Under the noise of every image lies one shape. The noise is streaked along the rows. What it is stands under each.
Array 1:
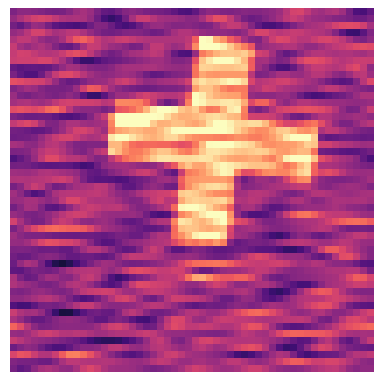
cross
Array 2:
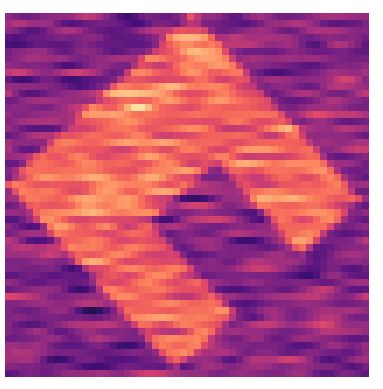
square with a notch
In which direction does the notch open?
down and right
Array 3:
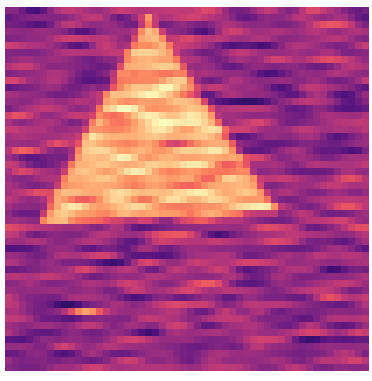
triangle
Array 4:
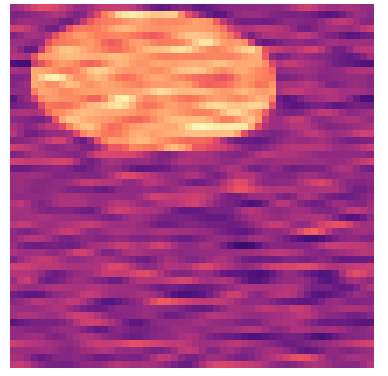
ellipse
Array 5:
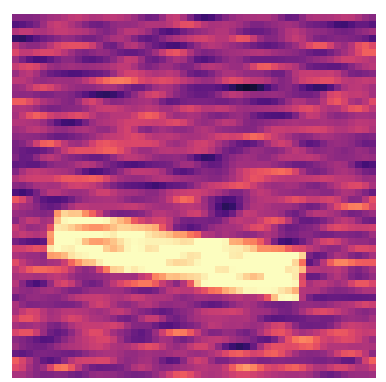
bar
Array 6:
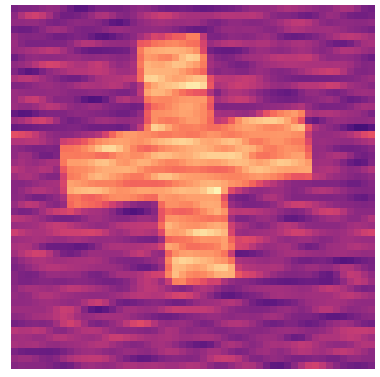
cross
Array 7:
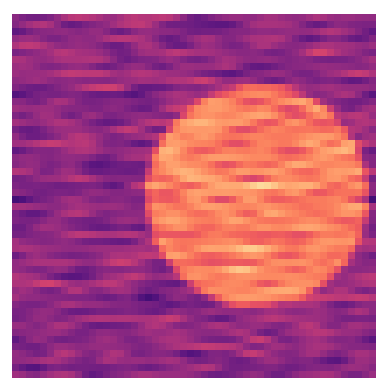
disc
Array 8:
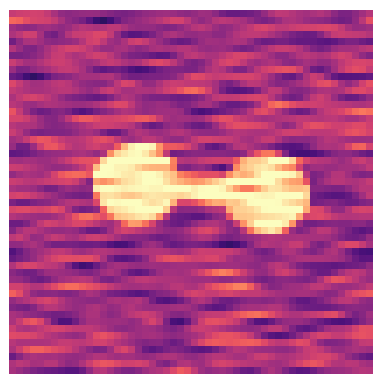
dumbbell
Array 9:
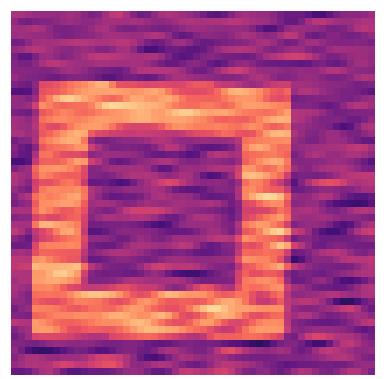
square frame
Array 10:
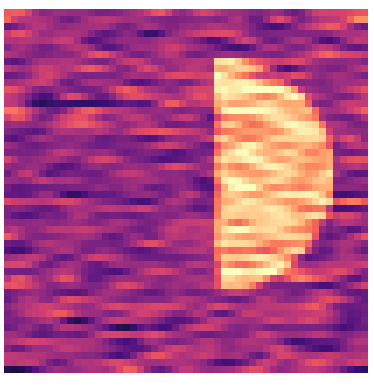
half disc
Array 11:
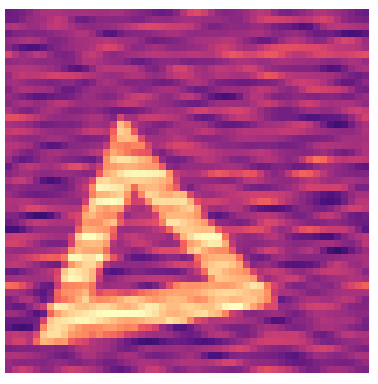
triangle frame
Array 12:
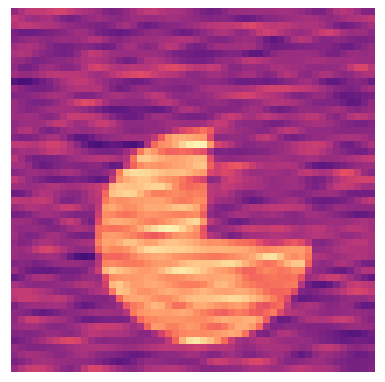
disc with a wedge cut out
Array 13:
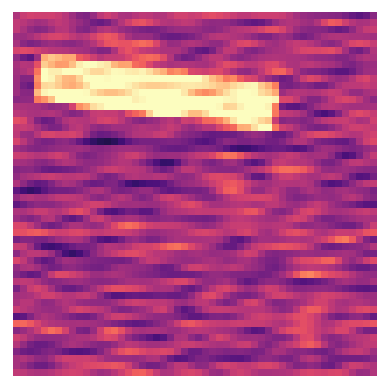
bar
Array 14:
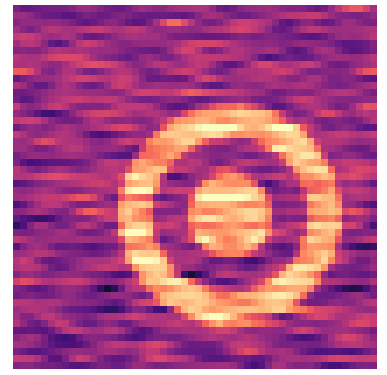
bullseye
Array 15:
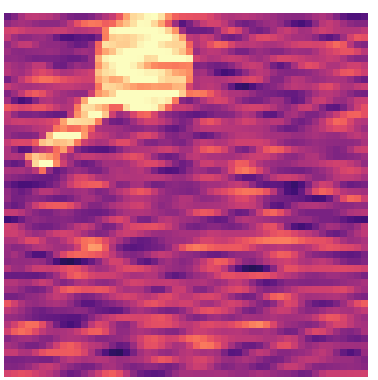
lollipop
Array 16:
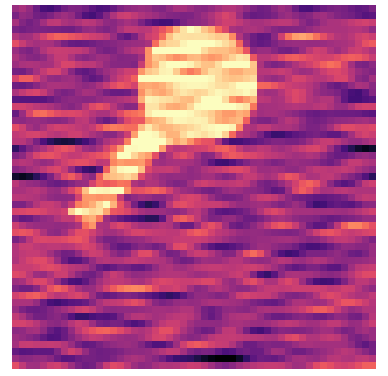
lollipop
